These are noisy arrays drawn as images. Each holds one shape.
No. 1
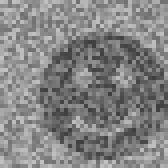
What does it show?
dark smiling face
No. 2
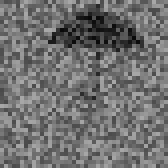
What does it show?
dark umbrella
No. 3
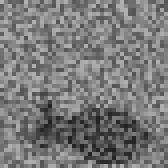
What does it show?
dark fish
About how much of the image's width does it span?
two thirds
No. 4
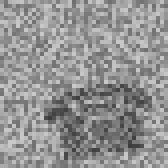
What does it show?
dark telephone
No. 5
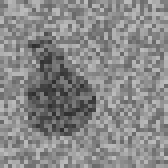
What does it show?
dark pear
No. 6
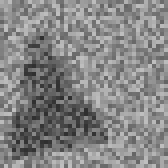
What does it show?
dark chess pawn
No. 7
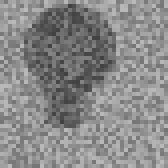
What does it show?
dark light bulb
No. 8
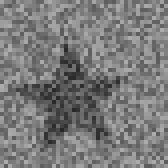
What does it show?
dark star
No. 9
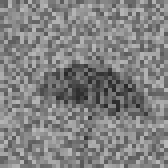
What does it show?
dark umbrella
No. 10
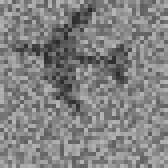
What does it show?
dark airplane
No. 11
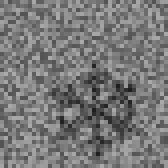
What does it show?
dark snowflake
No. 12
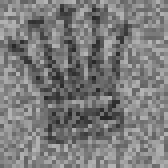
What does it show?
dark chess queen
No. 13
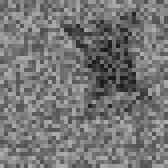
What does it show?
dark chess rook
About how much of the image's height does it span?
two thirds
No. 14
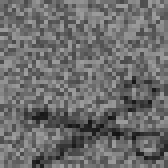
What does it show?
dark pair of scissors
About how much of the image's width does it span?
nearly all
